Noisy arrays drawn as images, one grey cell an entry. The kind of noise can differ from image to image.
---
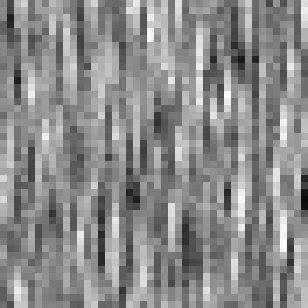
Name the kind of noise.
streaked along the columns
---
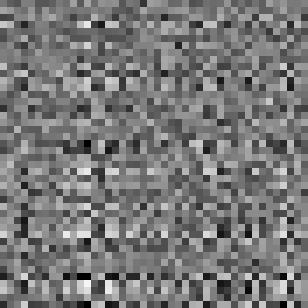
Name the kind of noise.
low rank plus noise
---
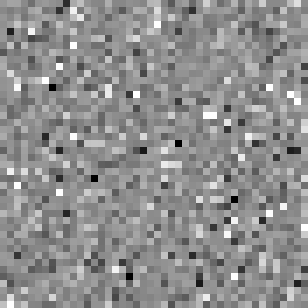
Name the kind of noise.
heavy tails
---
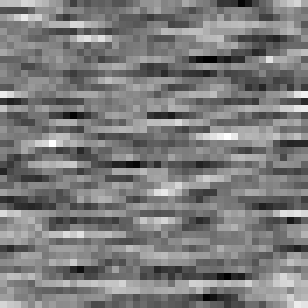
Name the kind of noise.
streaked along the rows
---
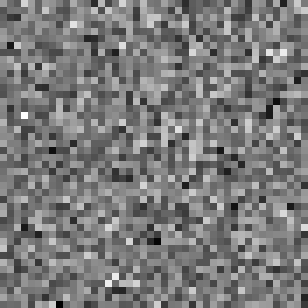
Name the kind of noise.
independent entries
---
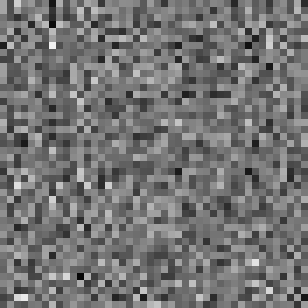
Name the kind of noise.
low rank plus noise
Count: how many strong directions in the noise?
five to eight
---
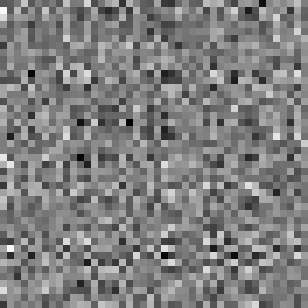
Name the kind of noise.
low rank plus noise
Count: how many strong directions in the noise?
two
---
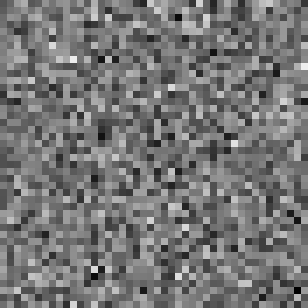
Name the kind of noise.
independent entries
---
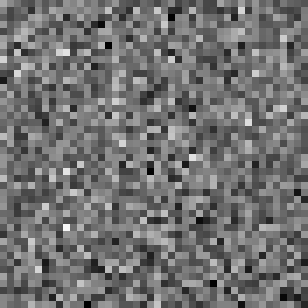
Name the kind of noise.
independent entries
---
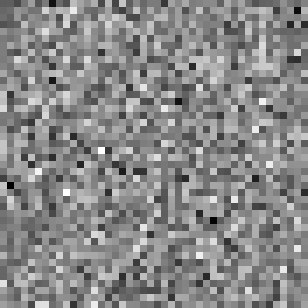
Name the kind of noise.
independent entries
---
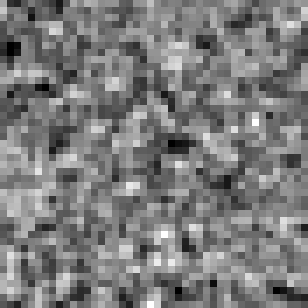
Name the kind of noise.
blotchy
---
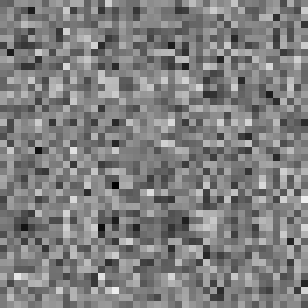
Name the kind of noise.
low rank plus noise
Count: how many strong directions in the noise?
three or four
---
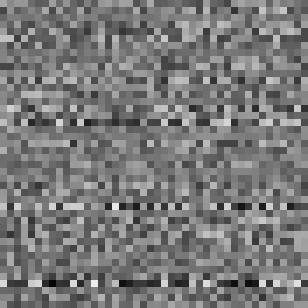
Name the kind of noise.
rows of uneven size
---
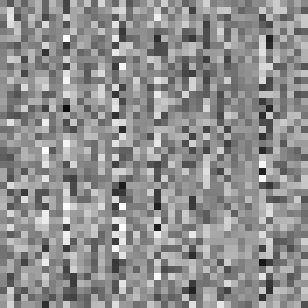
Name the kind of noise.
columns of uneven size
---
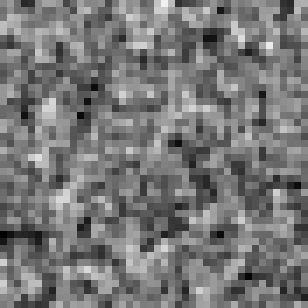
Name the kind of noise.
blotchy
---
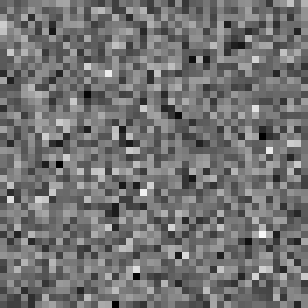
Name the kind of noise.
independent entries
